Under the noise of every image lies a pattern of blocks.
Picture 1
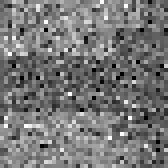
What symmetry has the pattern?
top and bottom mirror each other
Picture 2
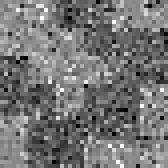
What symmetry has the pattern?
mirrored about the diagonal from the top left
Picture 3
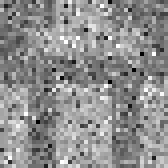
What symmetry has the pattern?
left and right mirror each other
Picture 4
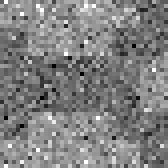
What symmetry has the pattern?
top and bottom mirror each other
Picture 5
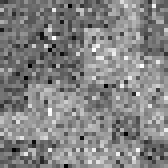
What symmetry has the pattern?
mirrored about the diagonal from the top left
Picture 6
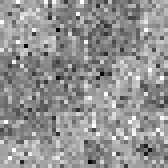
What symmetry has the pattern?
mirrored about the diagonal from the top left
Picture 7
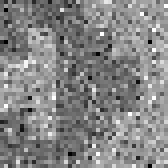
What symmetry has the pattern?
top and bottom mirror each other
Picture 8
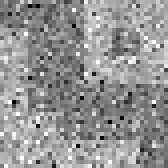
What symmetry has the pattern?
mirrored about the diagonal from the bottom left
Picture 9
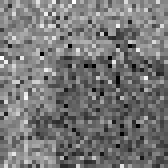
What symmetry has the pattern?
mirrored about the diagonal from the top left
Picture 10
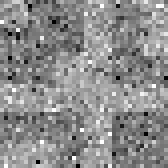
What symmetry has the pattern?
mirrored about the diagonal from the top left
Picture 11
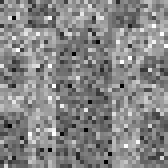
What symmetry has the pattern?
left and right mirror each other
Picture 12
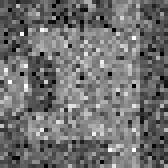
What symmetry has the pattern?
top and bottom mirror each other
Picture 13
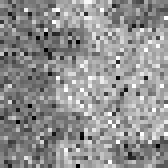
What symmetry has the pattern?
top and bottom mirror each other
